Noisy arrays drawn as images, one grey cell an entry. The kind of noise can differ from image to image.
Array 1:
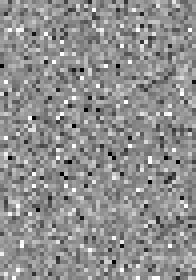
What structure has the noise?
heavy tails
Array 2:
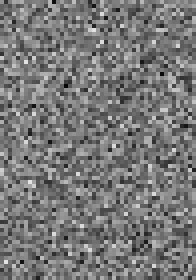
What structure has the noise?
independent entries
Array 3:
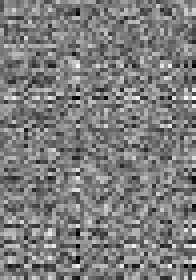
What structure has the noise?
low rank plus noise
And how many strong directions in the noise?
one
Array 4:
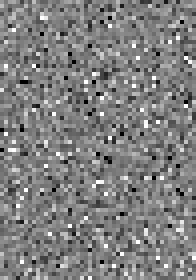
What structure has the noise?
heavy tails
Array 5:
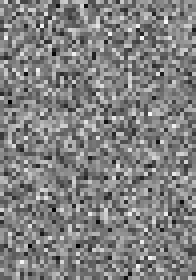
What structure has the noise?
independent entries
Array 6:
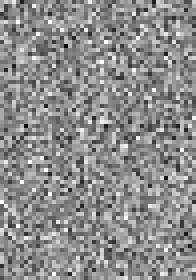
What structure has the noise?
independent entries
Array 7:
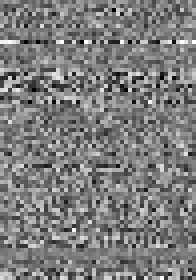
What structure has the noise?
rows of uneven size
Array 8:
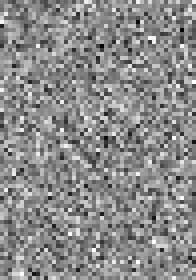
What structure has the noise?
independent entries
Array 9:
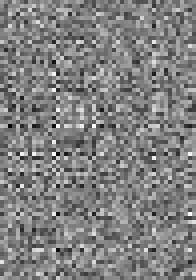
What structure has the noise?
low rank plus noise
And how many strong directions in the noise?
one
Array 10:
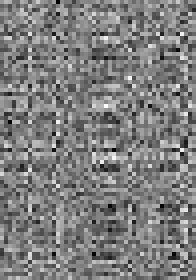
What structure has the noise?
low rank plus noise
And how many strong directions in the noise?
one
